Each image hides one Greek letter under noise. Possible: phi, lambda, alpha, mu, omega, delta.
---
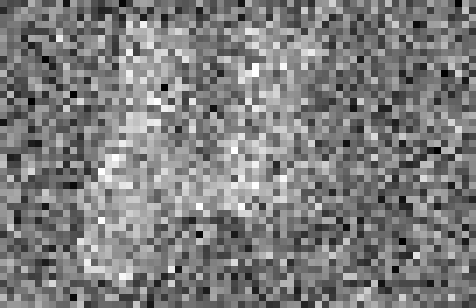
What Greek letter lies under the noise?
mu
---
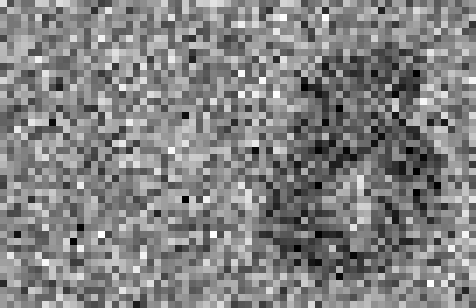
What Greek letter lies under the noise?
delta
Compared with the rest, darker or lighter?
darker
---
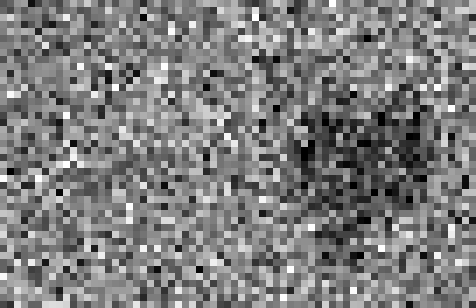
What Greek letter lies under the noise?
phi
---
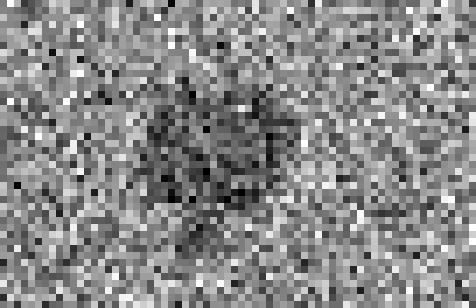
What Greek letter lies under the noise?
phi
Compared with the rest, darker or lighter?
darker
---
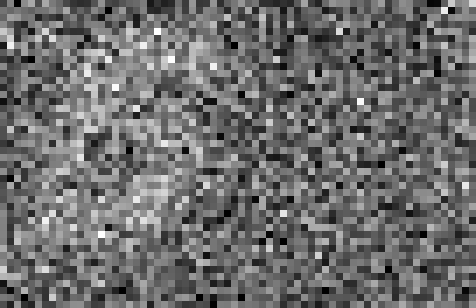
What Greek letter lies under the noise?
delta
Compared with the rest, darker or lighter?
lighter
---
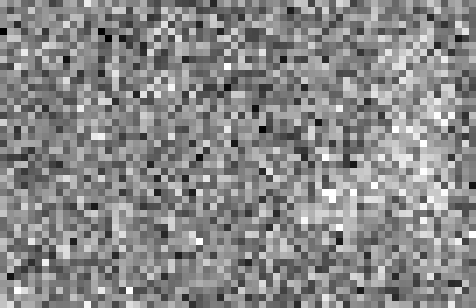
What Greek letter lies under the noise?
lambda
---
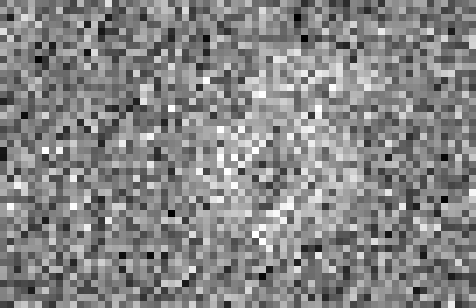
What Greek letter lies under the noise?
delta
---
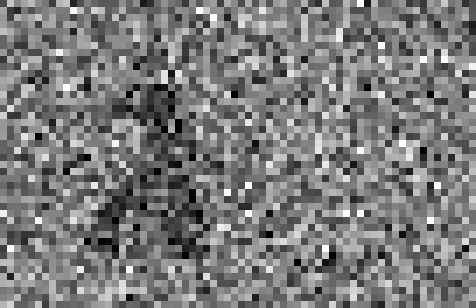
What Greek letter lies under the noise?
lambda
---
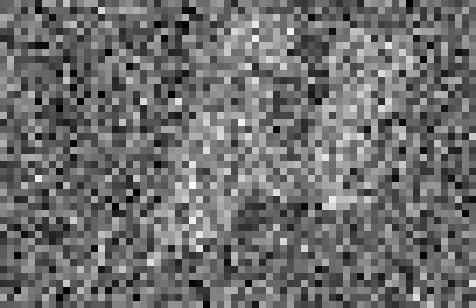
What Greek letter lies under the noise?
mu
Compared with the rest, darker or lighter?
lighter
